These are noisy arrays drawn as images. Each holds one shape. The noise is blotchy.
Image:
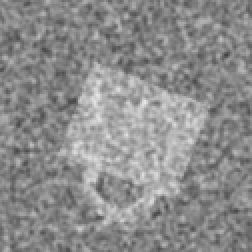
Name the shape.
cup
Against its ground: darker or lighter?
lighter
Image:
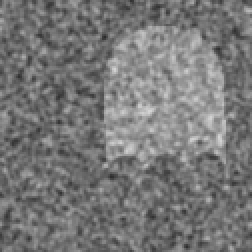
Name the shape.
ghost
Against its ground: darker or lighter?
lighter
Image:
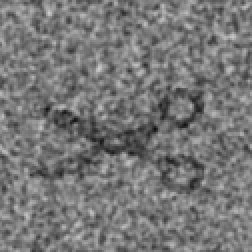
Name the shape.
pair of scissors
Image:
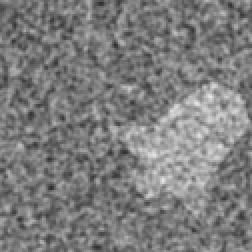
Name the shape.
bell
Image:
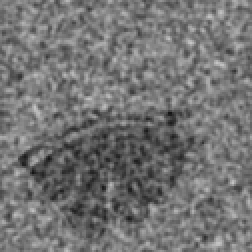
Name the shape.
chess knight
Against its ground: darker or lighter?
darker
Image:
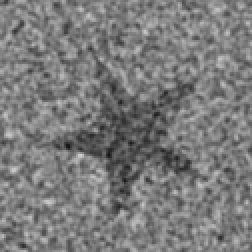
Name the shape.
star
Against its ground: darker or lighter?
darker
